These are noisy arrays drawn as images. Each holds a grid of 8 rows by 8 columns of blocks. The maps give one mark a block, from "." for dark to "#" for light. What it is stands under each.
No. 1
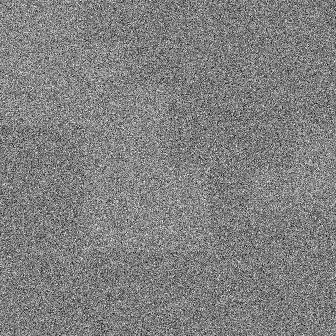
##......
###.....
####....
..##...#
..###.##
..###...
........
........
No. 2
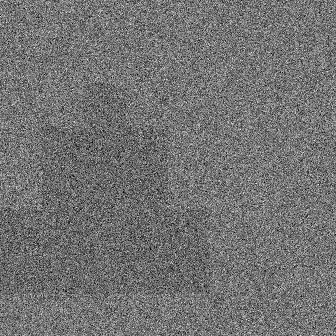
########
########
##.#####
#...####
#...####
.....###
.....###
########
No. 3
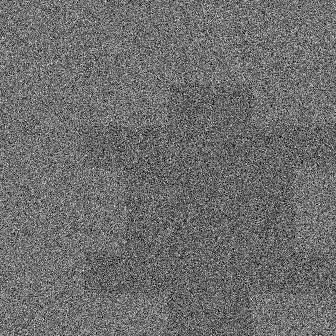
########
########
####..##
##......
###....#
###....#
##......
####..##
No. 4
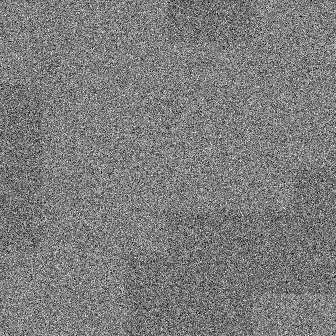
####..##
########
.#######
.#######
.######.
.###....
###.....
###...##
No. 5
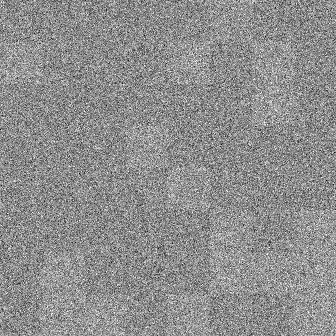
.....#..
#...#.#.
......#.
...#....
....#...
.....#.#
.#...###
.##.#..#
